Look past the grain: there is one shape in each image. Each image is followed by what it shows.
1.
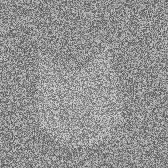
cat's head
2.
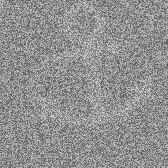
anchor
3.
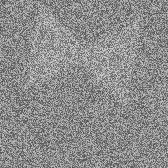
bow tie
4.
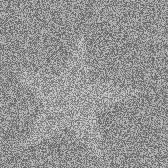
star
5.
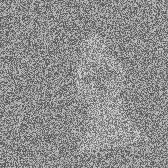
chess bishop
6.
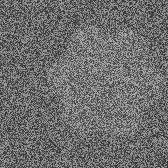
flower
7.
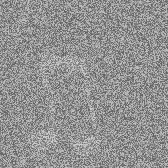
pair of musical notes
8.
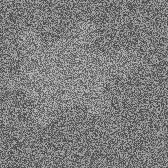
turtle
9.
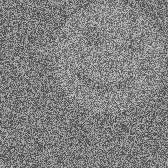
smiling face
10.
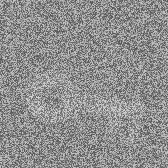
key
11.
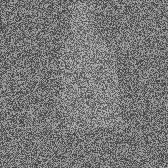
bottle
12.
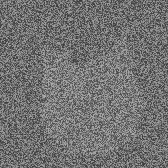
cat's head
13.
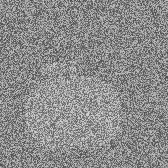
apple
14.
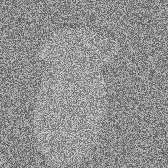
footprint
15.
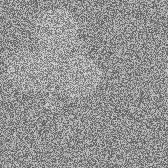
club
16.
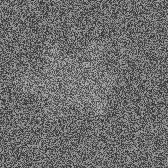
turtle
